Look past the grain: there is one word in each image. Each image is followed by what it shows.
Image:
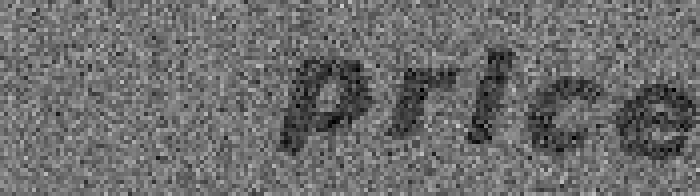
price
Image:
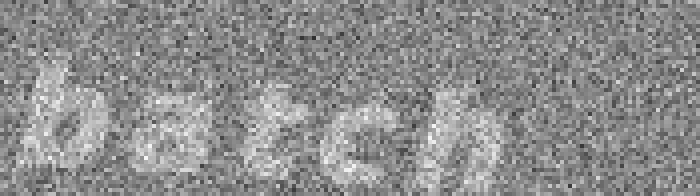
batch
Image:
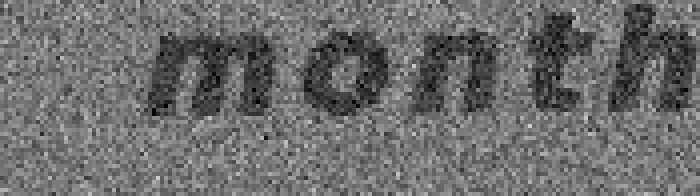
month
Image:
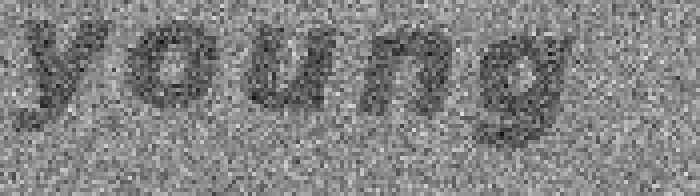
young
